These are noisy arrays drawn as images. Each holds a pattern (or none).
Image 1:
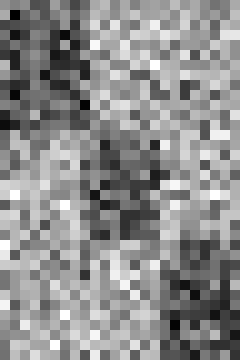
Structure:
blocks along the diagonal
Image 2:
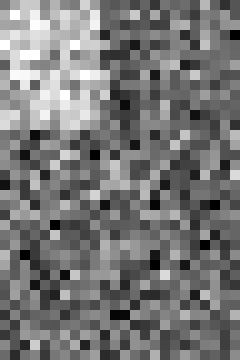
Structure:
one block
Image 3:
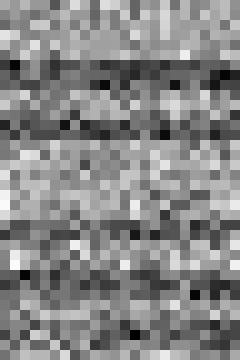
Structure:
bands of rows
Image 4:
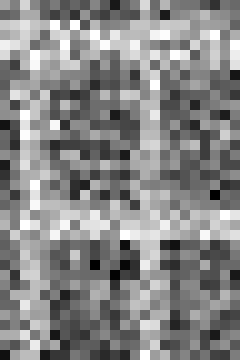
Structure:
bands of rows crossing bands of columns
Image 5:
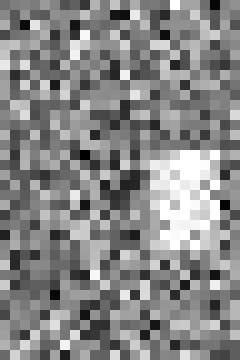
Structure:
one block
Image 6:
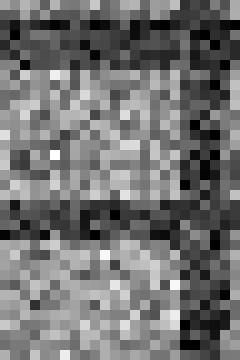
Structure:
bands of rows crossing bands of columns
